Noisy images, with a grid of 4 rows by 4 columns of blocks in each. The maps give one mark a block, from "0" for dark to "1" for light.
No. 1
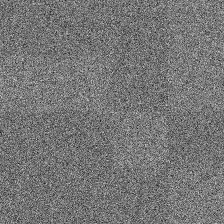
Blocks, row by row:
0001
1101
0010
0001
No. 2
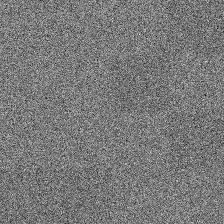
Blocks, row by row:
1110
1101
1110
0011
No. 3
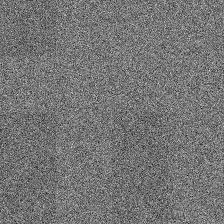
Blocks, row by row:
0111
1111
0101
0101
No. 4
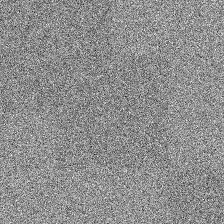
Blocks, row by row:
0011
0001
1001
1110
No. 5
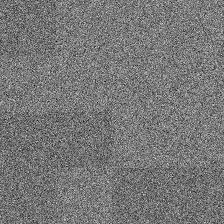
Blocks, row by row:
0111
1111
0011
0100
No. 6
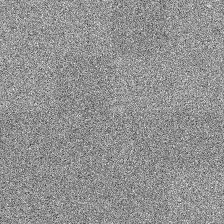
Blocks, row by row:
1101
1011
0000
0001
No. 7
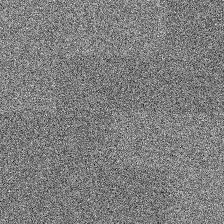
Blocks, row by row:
1110
1000
0011
0001
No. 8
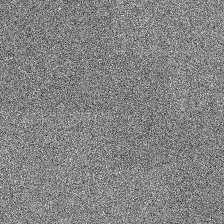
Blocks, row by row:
0011
0001
1100
1110
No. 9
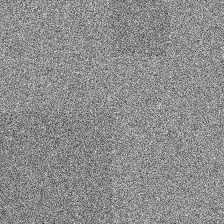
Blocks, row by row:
1101
1111
0011
0011
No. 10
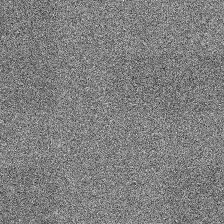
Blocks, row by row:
0111
0100
1111
0110
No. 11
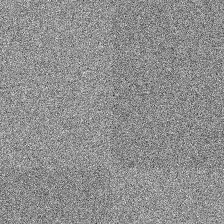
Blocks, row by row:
1100
1100
1100
0011
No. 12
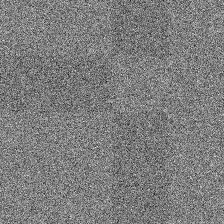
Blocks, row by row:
1101
0011
1101
1101
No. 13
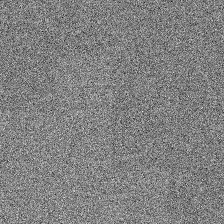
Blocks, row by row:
0000
0100
1100
1110
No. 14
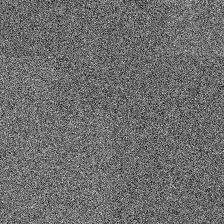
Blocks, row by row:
0001
1000
1100
1100
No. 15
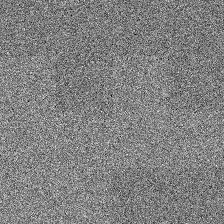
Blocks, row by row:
0000
1010
1111
1100
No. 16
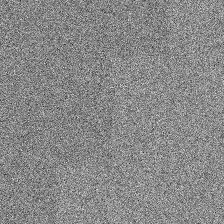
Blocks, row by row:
0001
0011
0011
0111
